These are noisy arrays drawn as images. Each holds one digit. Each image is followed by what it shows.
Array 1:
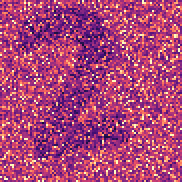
2
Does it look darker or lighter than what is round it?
darker
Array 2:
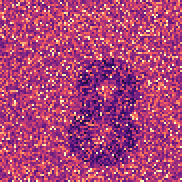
8
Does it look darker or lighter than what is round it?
darker
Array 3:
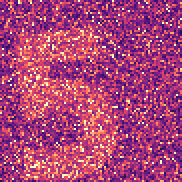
5
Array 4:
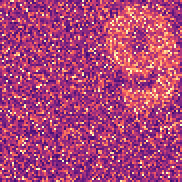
9
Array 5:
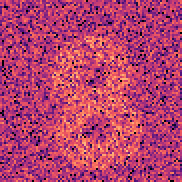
8
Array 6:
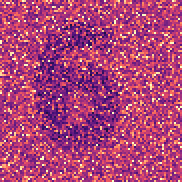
6
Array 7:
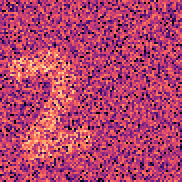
2
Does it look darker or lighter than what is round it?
lighter
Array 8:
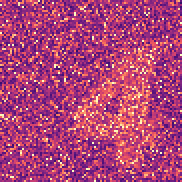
4
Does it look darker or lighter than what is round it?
lighter
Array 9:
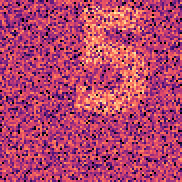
5
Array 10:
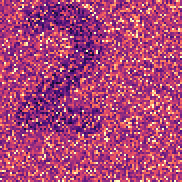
2
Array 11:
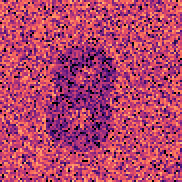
8
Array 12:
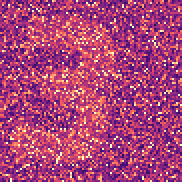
3
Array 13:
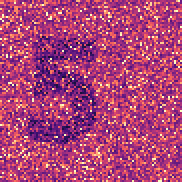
5
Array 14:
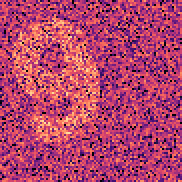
9
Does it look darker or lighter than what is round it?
lighter
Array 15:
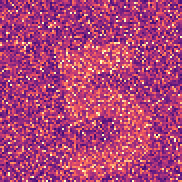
5
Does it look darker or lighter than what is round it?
lighter
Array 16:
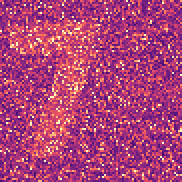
7
